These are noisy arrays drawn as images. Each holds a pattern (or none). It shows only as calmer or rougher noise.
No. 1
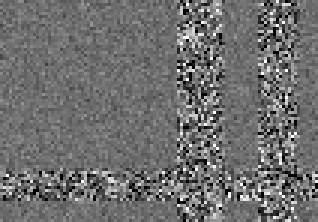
bands of rows crossing bands of columns
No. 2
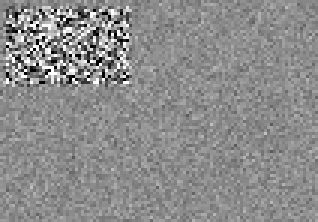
one block
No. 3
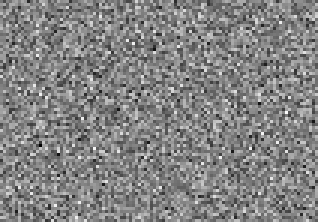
only noise
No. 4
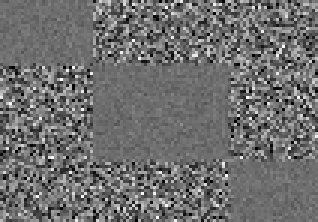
blocks along the diagonal
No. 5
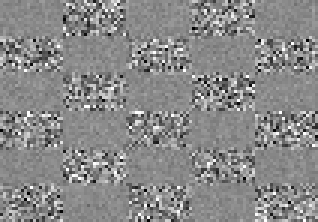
a checkerboard
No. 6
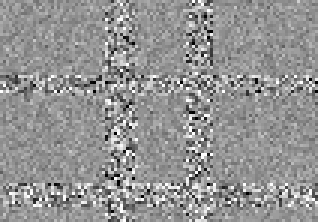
bands of rows crossing bands of columns
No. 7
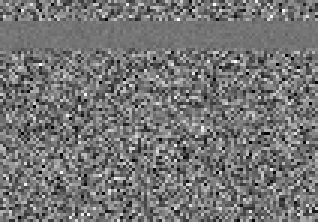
one band of rows
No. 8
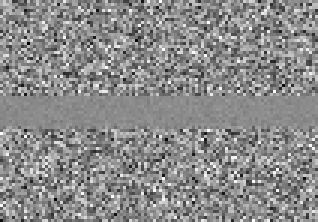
one band of rows
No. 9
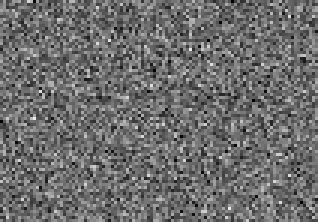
only noise
